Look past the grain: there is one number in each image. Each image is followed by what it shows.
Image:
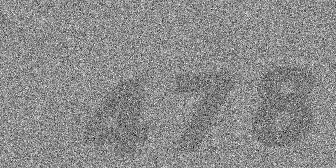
478
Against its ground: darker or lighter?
darker
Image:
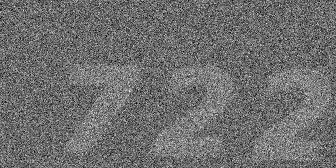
722
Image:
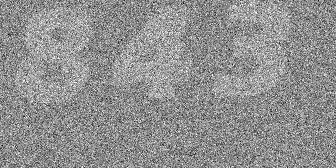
843
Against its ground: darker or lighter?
lighter
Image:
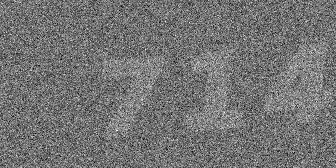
714
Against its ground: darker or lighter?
lighter
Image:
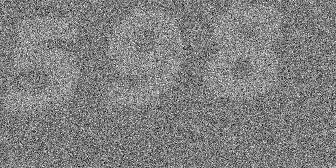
598
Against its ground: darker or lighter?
lighter
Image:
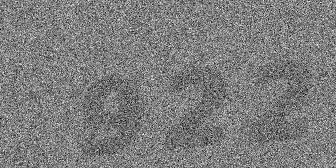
922
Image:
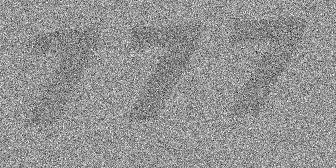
777
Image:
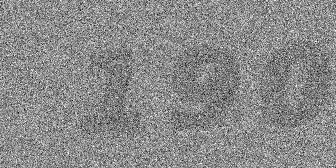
190
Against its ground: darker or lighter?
darker
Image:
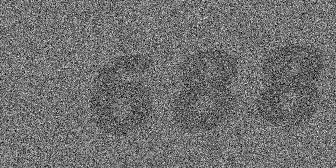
688
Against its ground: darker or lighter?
darker
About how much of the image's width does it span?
two thirds
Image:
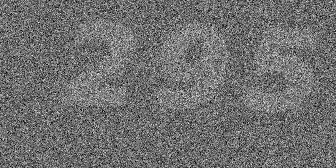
295
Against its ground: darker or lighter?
lighter
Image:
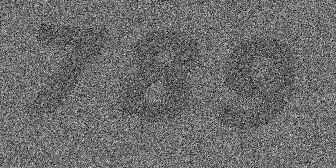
789
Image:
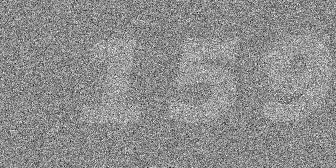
159
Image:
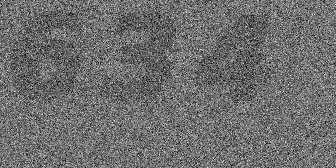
634
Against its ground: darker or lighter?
darker
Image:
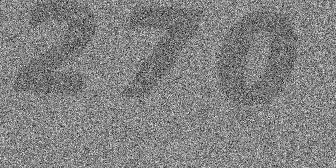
270
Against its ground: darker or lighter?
darker
